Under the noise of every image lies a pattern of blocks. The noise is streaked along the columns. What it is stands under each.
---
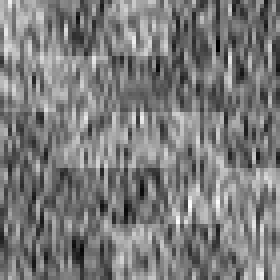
the same after a half turn
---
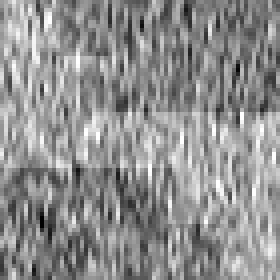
the same after a half turn
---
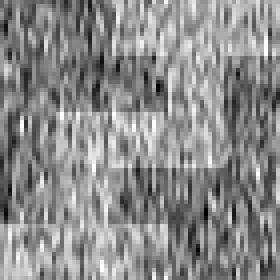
the same after a half turn
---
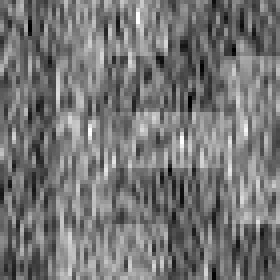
top and bottom mirror each other
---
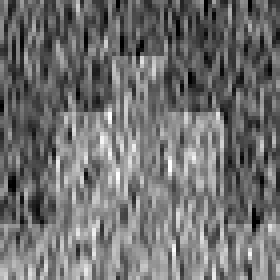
left and right mirror each other
